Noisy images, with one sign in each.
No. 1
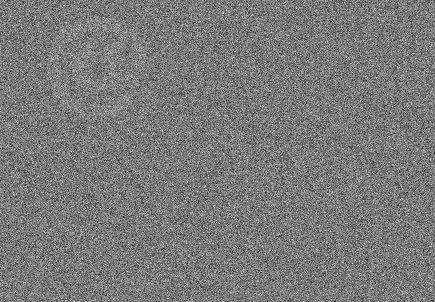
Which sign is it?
at sign
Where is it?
top left
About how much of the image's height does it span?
a third
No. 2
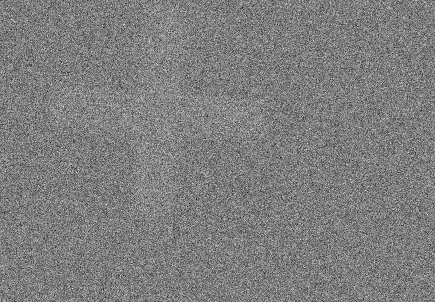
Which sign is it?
plus sign
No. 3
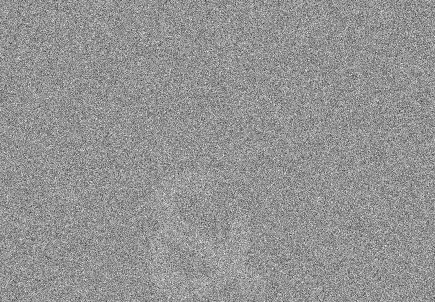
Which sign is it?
ampersand
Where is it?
bottom middle
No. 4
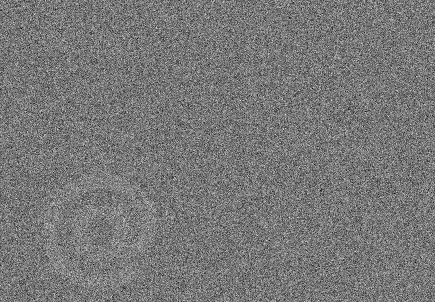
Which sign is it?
at sign
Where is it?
bottom left
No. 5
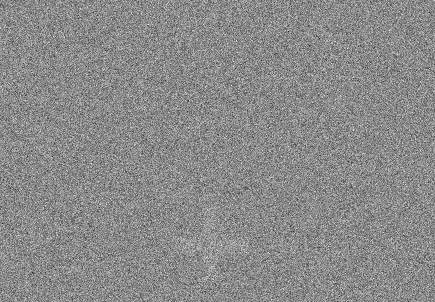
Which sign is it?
plus sign
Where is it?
bottom middle
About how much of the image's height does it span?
a quarter
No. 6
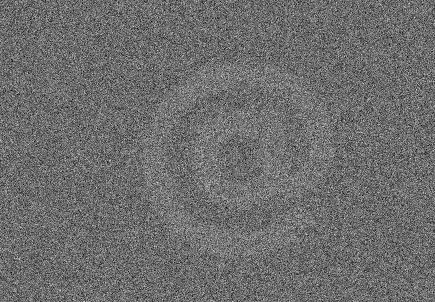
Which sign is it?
at sign
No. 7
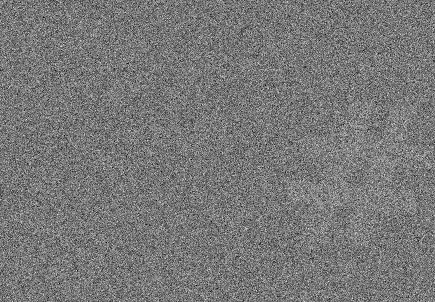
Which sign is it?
hash sign
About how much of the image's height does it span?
half
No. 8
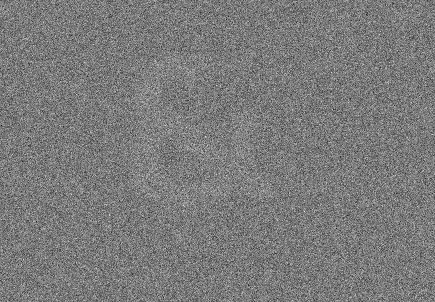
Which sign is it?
ampersand
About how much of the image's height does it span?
half
